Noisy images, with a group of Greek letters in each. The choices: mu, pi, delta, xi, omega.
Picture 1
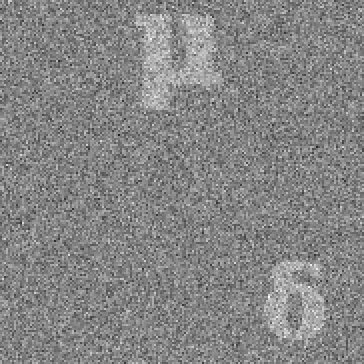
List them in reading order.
top middle: light mu; bottom right: light delta
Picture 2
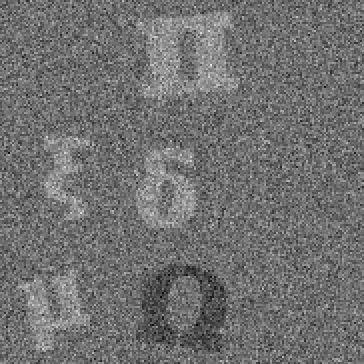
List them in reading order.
top middle: light pi; middle left: light xi; centre: light delta; bottom left: light mu; bottom middle: dark omega
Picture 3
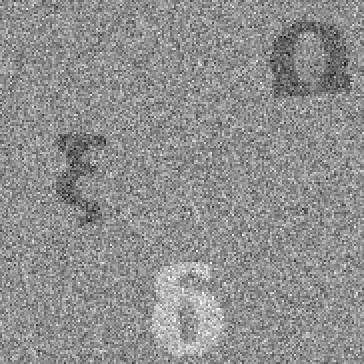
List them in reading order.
top right: dark omega; middle left: dark xi; bottom middle: light delta
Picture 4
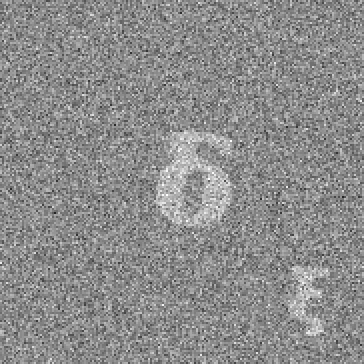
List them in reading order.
centre: light delta; bottom right: light xi
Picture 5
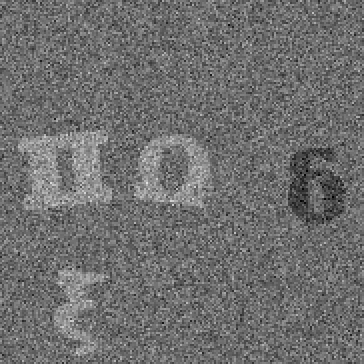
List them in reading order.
middle left: light pi; centre: light omega; middle right: dark delta; bottom left: light xi
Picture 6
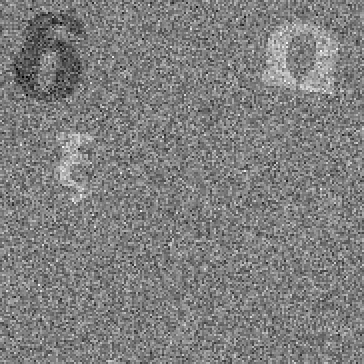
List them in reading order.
top left: dark delta; top right: light omega; middle left: light xi
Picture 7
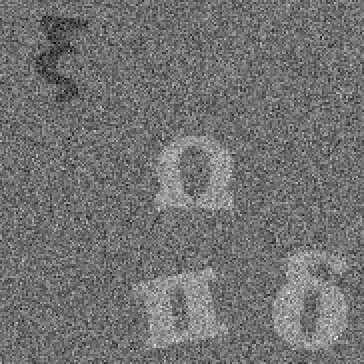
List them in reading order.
top left: dark xi; centre: light omega; bottom middle: light pi; bottom right: light delta
